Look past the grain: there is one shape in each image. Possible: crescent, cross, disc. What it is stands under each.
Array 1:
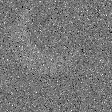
crescent
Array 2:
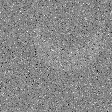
crescent
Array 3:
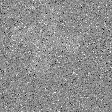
cross
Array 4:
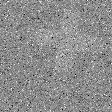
cross
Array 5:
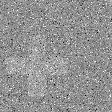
cross
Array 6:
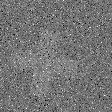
cross
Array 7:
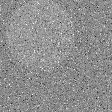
disc
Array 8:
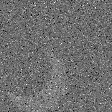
crescent
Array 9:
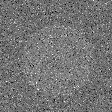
disc
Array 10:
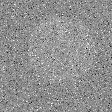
disc
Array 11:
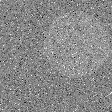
disc
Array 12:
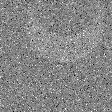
crescent
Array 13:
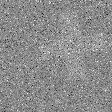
cross
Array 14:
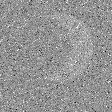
crescent
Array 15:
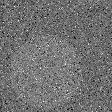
disc
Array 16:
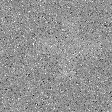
cross
